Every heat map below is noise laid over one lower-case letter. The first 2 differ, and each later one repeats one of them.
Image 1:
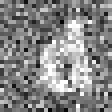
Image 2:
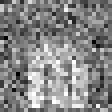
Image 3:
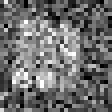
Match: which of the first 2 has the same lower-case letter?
2
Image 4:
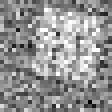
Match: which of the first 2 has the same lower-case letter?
2
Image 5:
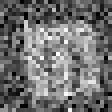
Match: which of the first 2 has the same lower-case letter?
2
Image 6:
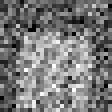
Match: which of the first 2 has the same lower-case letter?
2
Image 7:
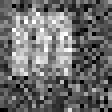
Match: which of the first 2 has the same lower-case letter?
2
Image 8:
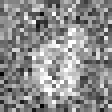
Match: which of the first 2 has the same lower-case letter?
1
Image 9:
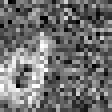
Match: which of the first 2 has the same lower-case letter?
1
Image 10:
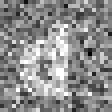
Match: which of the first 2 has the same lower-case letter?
1
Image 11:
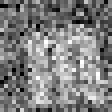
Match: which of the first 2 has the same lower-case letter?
2
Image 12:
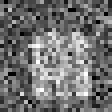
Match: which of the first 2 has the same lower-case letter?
2
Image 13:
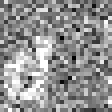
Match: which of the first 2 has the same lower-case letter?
1
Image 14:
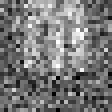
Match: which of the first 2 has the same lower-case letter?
2
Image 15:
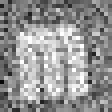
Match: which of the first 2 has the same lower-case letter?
2
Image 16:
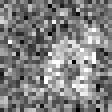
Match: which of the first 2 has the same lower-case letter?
1
